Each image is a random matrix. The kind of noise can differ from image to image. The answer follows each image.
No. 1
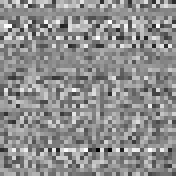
rows of uneven size
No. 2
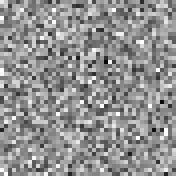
independent entries
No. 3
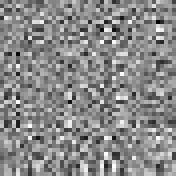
low rank plus noise
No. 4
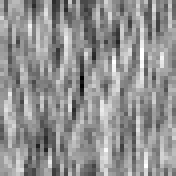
streaked along the columns
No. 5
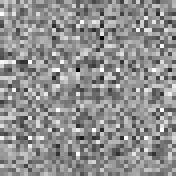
low rank plus noise
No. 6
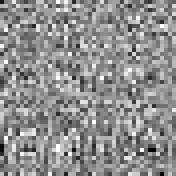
low rank plus noise
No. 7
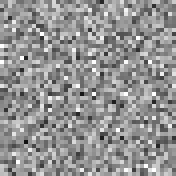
independent entries
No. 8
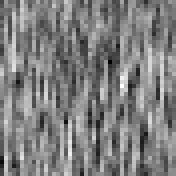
streaked along the columns
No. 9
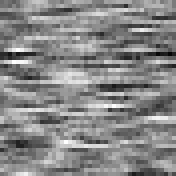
streaked along the rows
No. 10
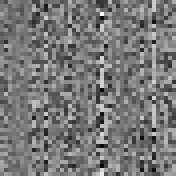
columns of uneven size
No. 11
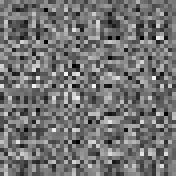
low rank plus noise
